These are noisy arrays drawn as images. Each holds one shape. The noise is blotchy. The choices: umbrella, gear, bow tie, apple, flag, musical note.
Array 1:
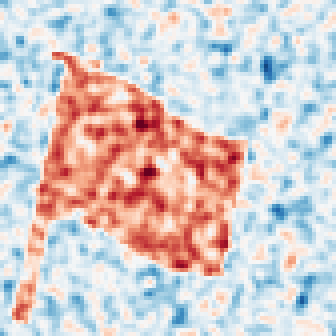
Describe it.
red flag
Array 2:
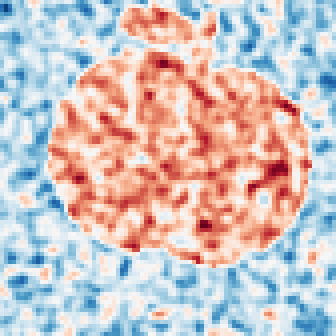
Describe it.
red apple
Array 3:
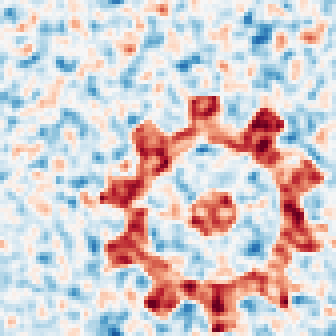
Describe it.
red gear
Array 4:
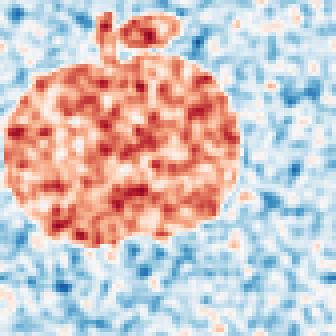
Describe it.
red apple
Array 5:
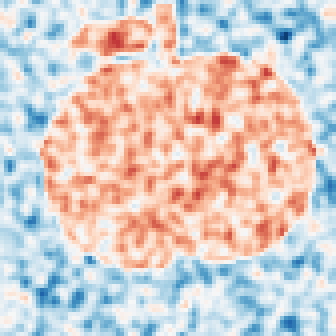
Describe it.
red apple
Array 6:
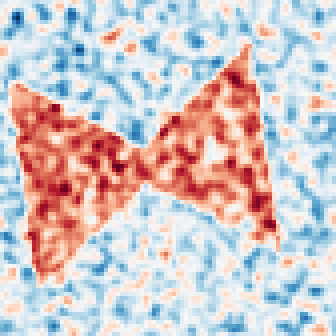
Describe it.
red bow tie
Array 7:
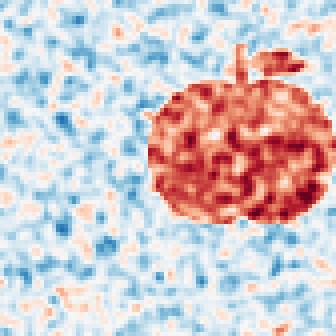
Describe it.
red apple
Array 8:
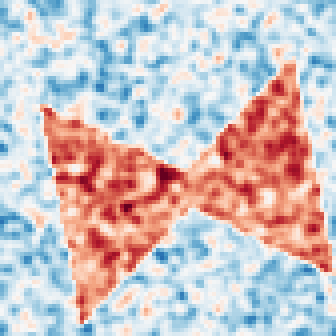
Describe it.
red bow tie
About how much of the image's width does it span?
nearly all
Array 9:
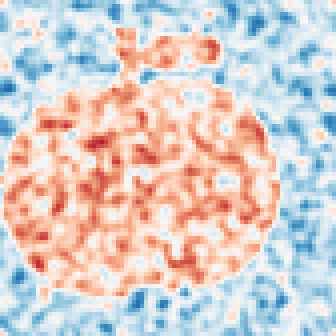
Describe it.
red apple
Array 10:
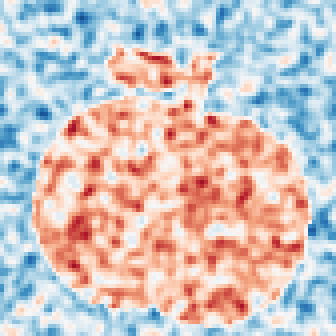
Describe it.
red apple
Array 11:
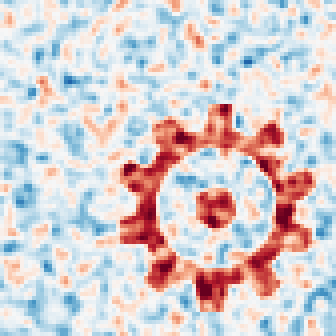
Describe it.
red gear
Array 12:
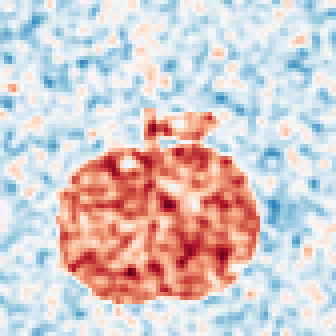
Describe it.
red apple
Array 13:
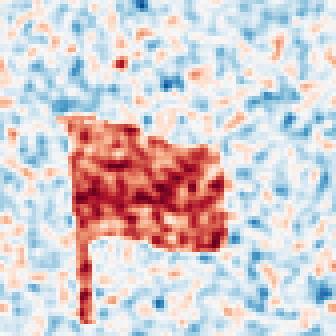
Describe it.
red flag
